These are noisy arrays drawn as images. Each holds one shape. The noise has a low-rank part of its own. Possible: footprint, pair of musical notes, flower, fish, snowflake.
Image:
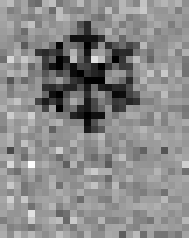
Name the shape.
snowflake
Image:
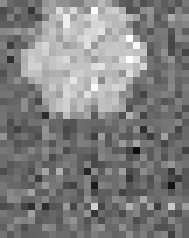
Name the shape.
flower
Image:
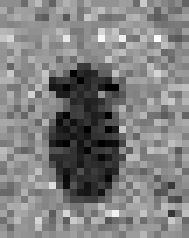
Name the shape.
footprint
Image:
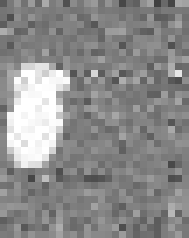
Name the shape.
footprint
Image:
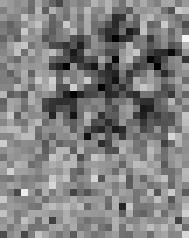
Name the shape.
snowflake
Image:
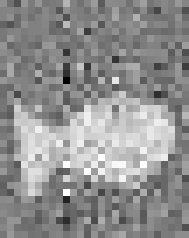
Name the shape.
fish
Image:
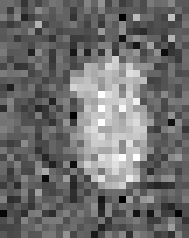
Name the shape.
footprint
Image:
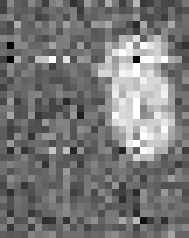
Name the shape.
footprint
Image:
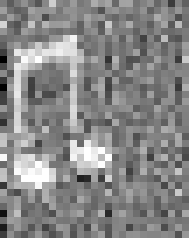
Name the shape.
pair of musical notes
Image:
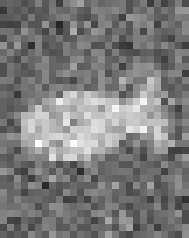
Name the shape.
fish
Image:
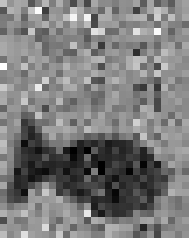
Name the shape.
fish
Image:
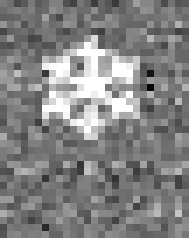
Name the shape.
snowflake
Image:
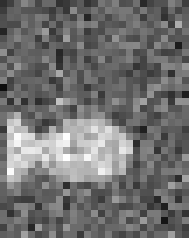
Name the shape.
fish
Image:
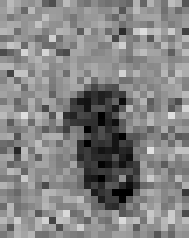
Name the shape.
footprint
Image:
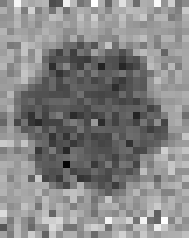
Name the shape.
flower
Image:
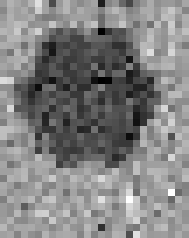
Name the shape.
flower
